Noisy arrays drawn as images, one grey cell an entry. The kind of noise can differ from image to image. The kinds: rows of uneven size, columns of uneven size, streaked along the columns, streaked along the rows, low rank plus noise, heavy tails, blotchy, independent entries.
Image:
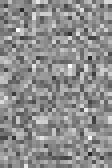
low rank plus noise
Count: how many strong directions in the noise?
three or four
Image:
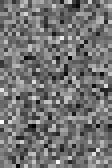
independent entries
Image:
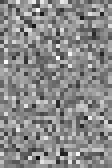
low rank plus noise
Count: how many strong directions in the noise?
five to eight
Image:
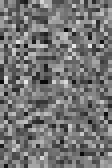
low rank plus noise
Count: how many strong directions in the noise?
one
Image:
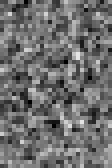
blotchy
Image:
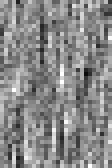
streaked along the columns
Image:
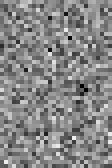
independent entries
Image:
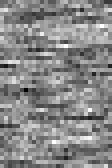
streaked along the rows
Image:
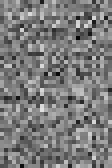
low rank plus noise
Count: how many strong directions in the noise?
two
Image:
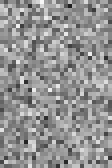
independent entries
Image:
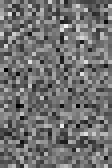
low rank plus noise
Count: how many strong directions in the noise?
five to eight
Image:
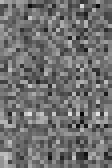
low rank plus noise
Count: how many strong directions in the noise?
two
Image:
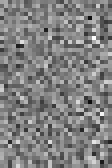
low rank plus noise
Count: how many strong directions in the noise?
two
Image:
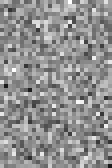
independent entries
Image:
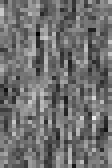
streaked along the columns
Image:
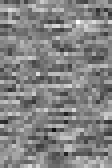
streaked along the rows
